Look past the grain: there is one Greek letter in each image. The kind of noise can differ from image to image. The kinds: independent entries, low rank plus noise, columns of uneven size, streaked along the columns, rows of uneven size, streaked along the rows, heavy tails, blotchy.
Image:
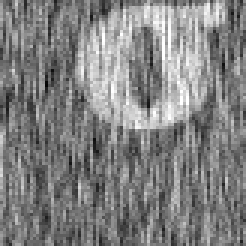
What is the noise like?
streaked along the columns
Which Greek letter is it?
sigma
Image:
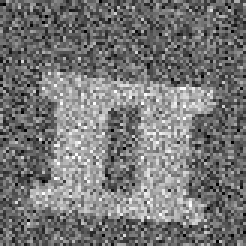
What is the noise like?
independent entries
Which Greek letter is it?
pi
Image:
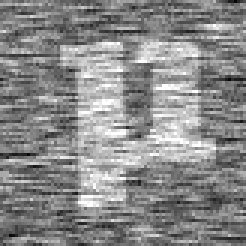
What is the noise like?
streaked along the rows
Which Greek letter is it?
mu
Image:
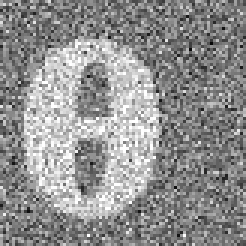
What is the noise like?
independent entries
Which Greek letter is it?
theta
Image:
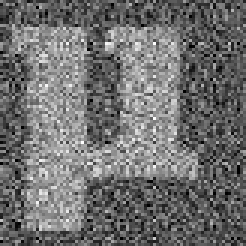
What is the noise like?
low rank plus noise
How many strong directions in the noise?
two
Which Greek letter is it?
mu
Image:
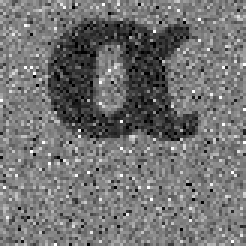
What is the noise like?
heavy tails
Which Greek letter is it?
alpha
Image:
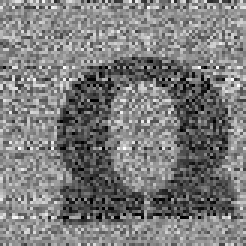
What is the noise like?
rows of uneven size
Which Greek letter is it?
omega
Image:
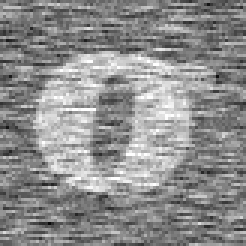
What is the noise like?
streaked along the rows
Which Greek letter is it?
sigma
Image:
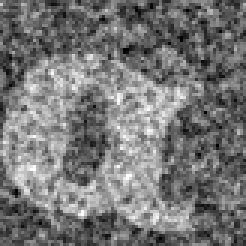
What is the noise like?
blotchy
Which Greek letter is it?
alpha
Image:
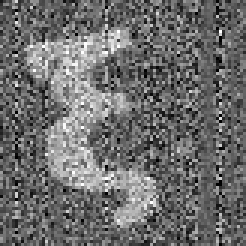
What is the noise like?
columns of uneven size
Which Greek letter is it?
xi
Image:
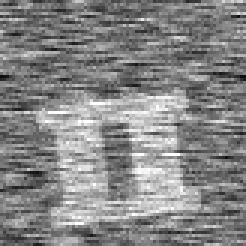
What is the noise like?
streaked along the rows
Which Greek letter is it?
pi
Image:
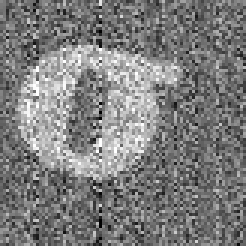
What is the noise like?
columns of uneven size
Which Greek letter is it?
sigma
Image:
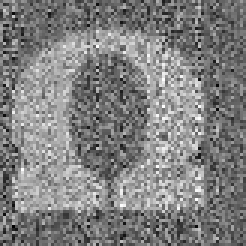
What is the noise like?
columns of uneven size
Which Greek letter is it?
omega
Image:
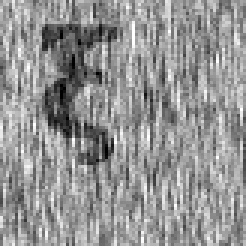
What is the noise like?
streaked along the columns
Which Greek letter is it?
xi
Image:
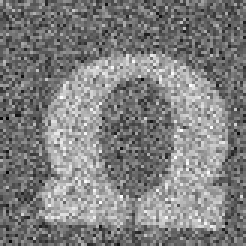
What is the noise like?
independent entries
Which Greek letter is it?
omega
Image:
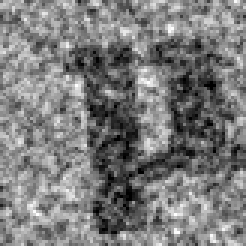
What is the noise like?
blotchy
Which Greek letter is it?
mu
